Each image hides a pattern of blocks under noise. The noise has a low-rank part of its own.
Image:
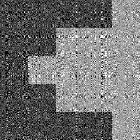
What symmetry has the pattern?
top and bottom mirror each other
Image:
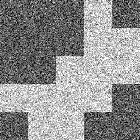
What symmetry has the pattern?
mirrored about the diagonal from the top left
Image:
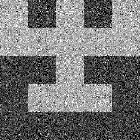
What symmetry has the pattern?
left and right mirror each other
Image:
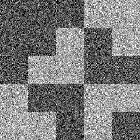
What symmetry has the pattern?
mirrored about the diagonal from the top left
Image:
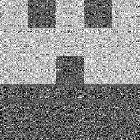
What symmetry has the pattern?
left and right mirror each other
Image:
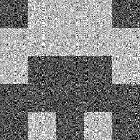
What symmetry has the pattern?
left and right mirror each other
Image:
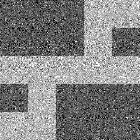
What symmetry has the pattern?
the same after a half turn
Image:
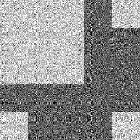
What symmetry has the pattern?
mirrored about the diagonal from the top left
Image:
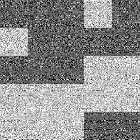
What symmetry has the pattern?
no symmetry
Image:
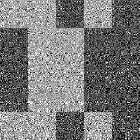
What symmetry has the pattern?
top and bottom mirror each other
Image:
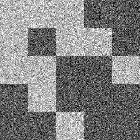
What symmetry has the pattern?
mirrored about the diagonal from the top left
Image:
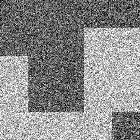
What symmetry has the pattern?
no symmetry
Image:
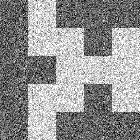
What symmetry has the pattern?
top and bottom mirror each other
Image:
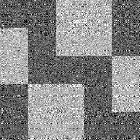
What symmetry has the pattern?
the same after a half turn
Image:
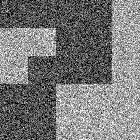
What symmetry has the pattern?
no symmetry
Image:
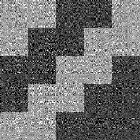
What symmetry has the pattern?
mirrored about the diagonal from the top left
